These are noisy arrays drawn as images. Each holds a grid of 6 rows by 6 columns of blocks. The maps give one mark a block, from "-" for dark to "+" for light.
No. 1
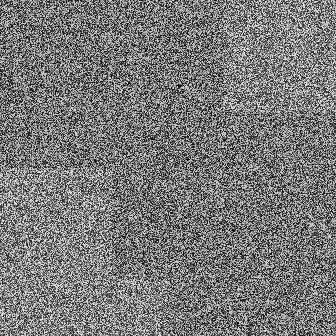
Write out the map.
----++
----++
------
++----
++----
+++---
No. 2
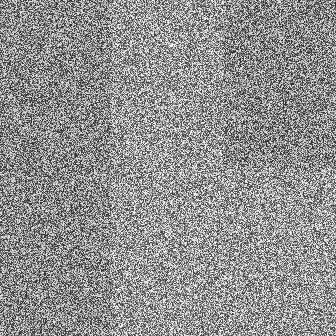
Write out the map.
--++--
--++--
--++--
--++++
--++++
--++++
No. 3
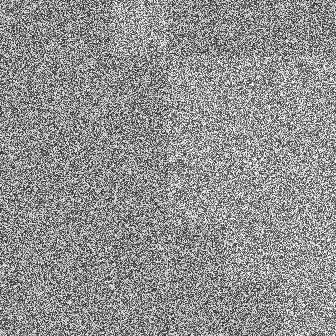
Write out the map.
--+---
---+++
---+++
---+++
----++
-----+
